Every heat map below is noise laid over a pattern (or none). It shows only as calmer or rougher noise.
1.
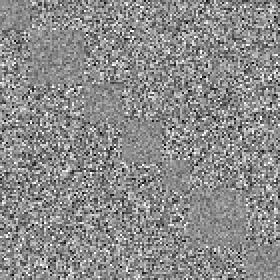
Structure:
blocks along the diagonal
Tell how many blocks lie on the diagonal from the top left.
7
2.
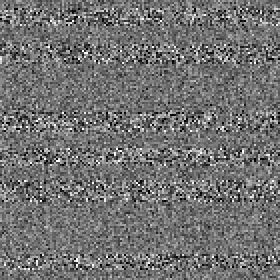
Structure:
bands of rows
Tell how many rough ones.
6
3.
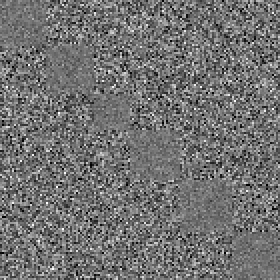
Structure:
blocks along the diagonal
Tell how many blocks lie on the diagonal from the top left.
6
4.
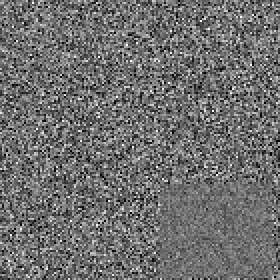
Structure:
one block
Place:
bottom right
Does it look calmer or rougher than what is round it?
calmer
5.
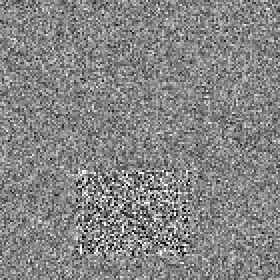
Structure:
one block
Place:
bottom middle
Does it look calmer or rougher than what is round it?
rougher
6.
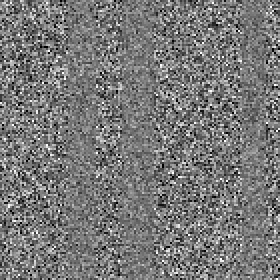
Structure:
bands of columns
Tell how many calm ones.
3
